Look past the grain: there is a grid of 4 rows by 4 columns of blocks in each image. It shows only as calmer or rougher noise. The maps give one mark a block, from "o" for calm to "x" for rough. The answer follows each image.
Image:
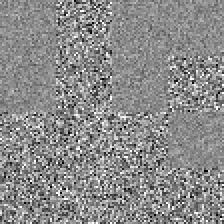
oxoo
oxox
xxxo
xxxx
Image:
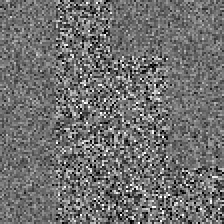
oxoo
oxxo
oxxo
oxxx
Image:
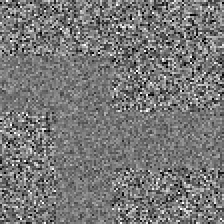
xxxx
ooxx
xooo
xoxx
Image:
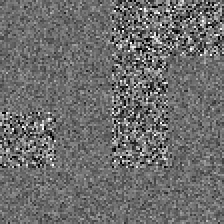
ooxx
ooxo
xoxo
oooo
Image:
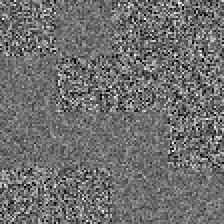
xoxx
oxxx
ooox
xxoo
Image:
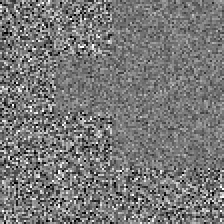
xxoo
xooo
xxoo
xxxx
